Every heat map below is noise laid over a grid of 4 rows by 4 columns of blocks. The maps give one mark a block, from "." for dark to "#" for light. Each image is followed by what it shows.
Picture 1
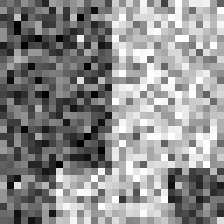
. . # #
. . # #
. . # #
. # # .
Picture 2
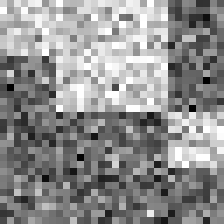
# # # .
. # # .
. . . #
. . . .
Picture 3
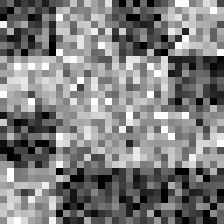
. # . #
# # # .
. # # #
# . . .
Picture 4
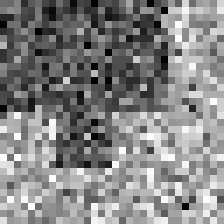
. . . #
. . . #
# . # #
# # # #
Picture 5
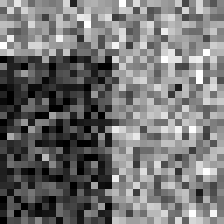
# # # #
. . # #
. . # #
. . # #
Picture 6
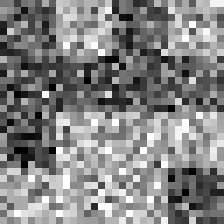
. # . #
. . . .
. # # #
# # # .
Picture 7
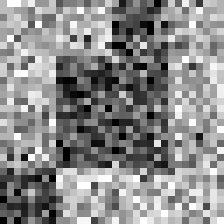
# # . #
# . . #
# . . #
. # # #
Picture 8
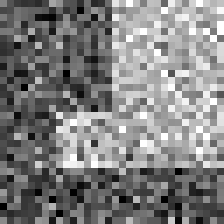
. . # #
. . # #
. # # #
. . . .
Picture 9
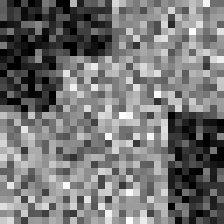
. . # #
. # # #
# # # .
# # # .
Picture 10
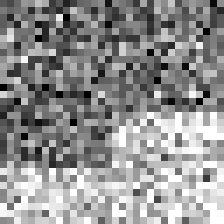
. . . .
. . . .
. . # #
# # # #
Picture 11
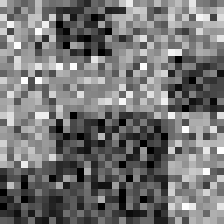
# . # #
# # # .
# . . #
. . . #
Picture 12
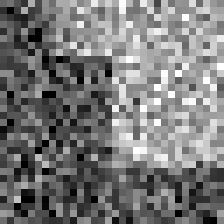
. # # #
. . # #
. . # #
. . . .
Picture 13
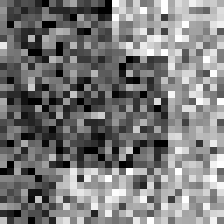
. . # #
. . . #
. . . #
. # # #
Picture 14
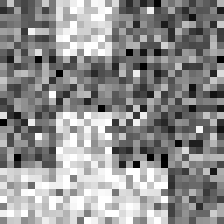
. # . .
. . . .
. # . .
# # # .
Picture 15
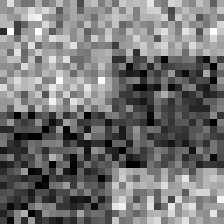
# # # #
# # . .
. . . .
. . # #
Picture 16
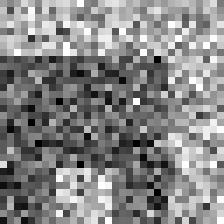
# # # #
. . . #
. . . #
. # . #
